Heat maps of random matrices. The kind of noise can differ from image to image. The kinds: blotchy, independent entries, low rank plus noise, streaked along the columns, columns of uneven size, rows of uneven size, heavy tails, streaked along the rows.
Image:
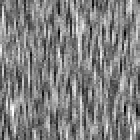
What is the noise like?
streaked along the columns
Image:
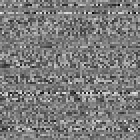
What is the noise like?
rows of uneven size
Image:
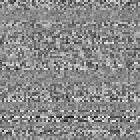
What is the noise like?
rows of uneven size
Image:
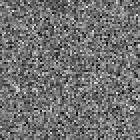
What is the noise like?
independent entries
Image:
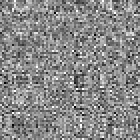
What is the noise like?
low rank plus noise
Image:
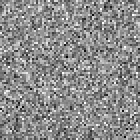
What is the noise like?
independent entries
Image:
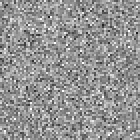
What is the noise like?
independent entries
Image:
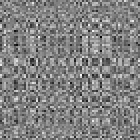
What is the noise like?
low rank plus noise
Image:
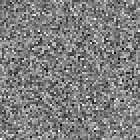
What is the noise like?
independent entries
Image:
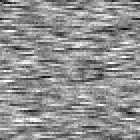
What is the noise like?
streaked along the rows
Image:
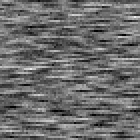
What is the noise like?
streaked along the rows
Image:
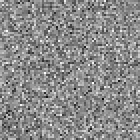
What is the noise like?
independent entries
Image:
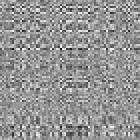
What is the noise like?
low rank plus noise
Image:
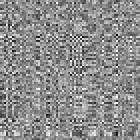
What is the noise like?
low rank plus noise
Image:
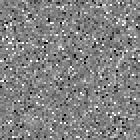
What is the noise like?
heavy tails
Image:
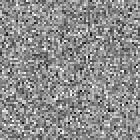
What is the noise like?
independent entries
